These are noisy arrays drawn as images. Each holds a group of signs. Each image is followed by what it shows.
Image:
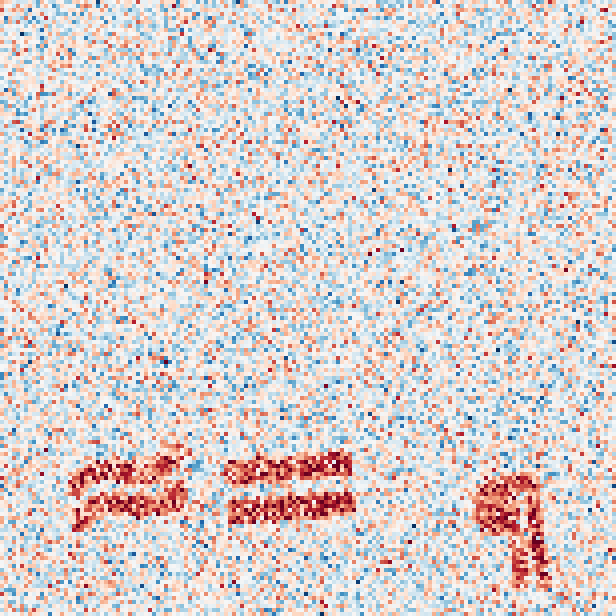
bottom left: red approximately sign; bottom middle: red equals sign; bottom right: red pilcrow
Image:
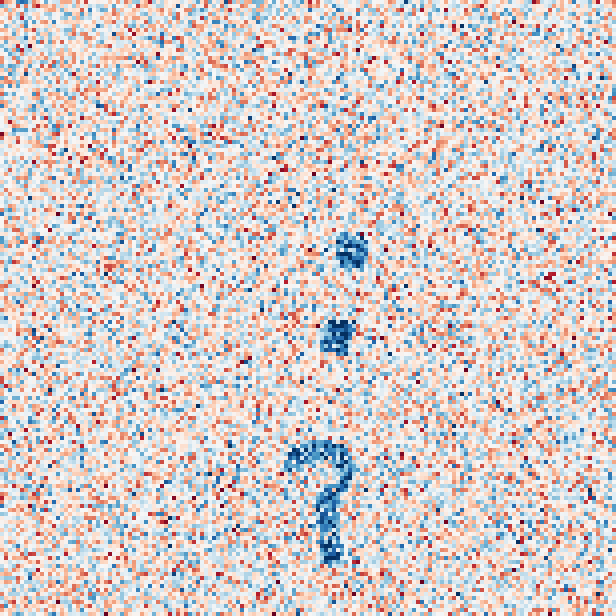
centre: blue colon; bottom middle: blue question mark
